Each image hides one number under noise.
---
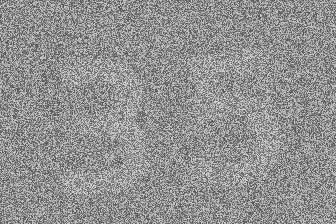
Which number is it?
35
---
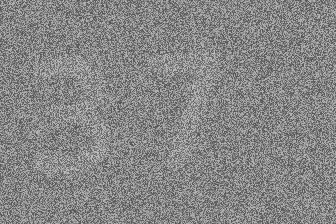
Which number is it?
37
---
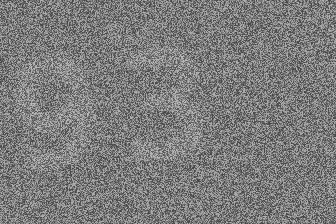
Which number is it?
93
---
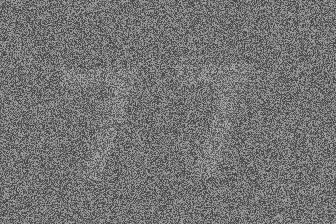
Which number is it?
77
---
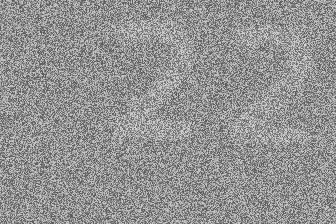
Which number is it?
22
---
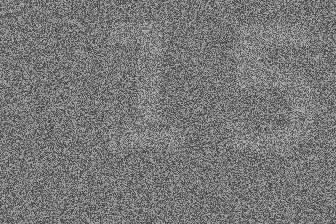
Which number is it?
15
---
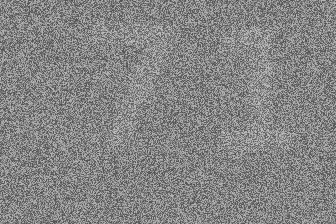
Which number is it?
71
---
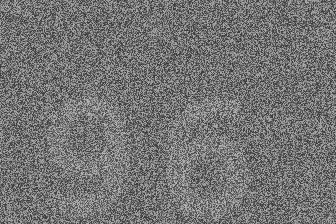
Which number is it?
96
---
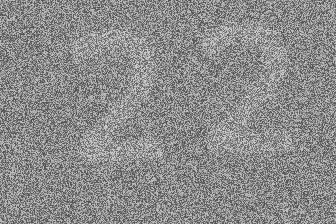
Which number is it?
22
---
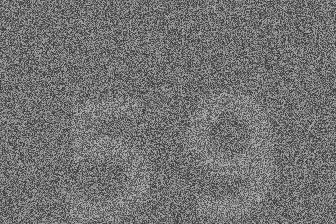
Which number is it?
59
